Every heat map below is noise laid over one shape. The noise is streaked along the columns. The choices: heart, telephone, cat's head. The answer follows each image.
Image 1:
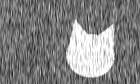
cat's head
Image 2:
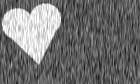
heart
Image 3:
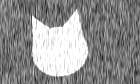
cat's head
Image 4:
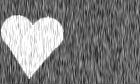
heart
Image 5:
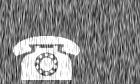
telephone
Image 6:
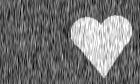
heart
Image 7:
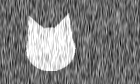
cat's head
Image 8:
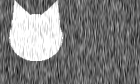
cat's head
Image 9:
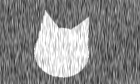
cat's head
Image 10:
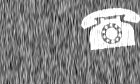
telephone
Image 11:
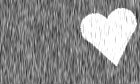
heart
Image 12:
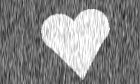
heart
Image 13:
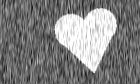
heart
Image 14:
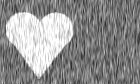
heart
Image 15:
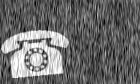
telephone
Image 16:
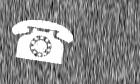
telephone
